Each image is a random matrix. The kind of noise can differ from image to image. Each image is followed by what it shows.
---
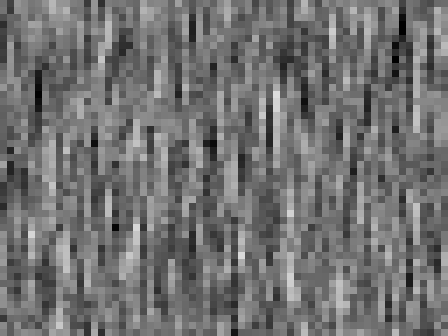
streaked along the columns
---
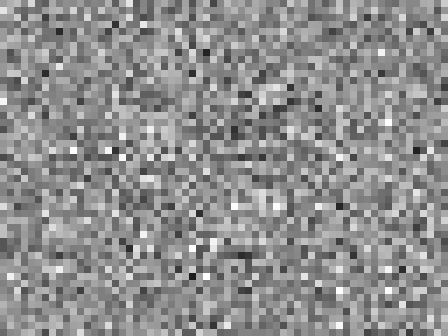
low rank plus noise
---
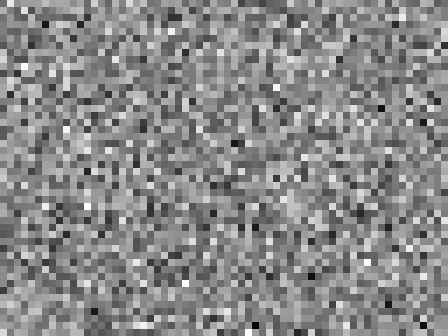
independent entries
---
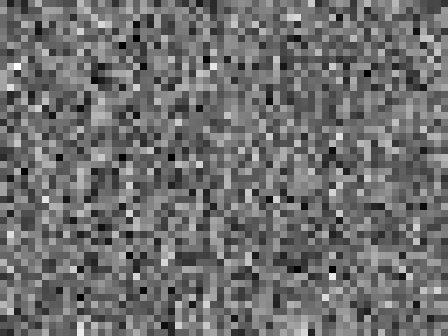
low rank plus noise
